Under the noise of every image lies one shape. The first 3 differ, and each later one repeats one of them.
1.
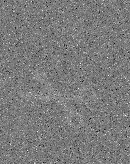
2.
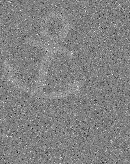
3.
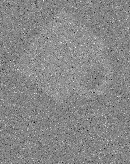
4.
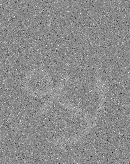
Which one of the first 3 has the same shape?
2
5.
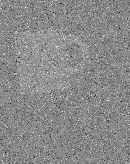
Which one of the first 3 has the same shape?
3
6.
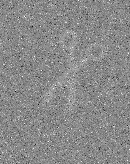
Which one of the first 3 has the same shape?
1
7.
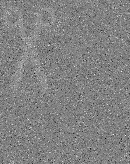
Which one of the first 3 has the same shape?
1
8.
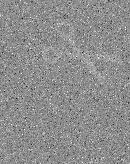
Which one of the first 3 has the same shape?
1
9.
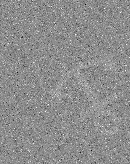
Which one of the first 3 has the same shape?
2
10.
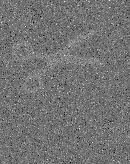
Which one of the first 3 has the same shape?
1
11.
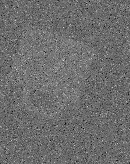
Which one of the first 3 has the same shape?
3
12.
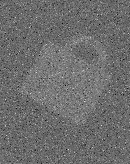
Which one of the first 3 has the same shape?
3
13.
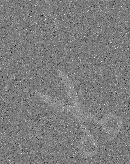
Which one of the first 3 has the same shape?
1
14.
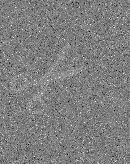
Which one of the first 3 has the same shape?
1
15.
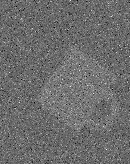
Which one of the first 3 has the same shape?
3
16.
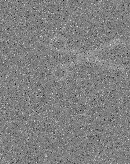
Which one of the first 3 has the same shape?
1
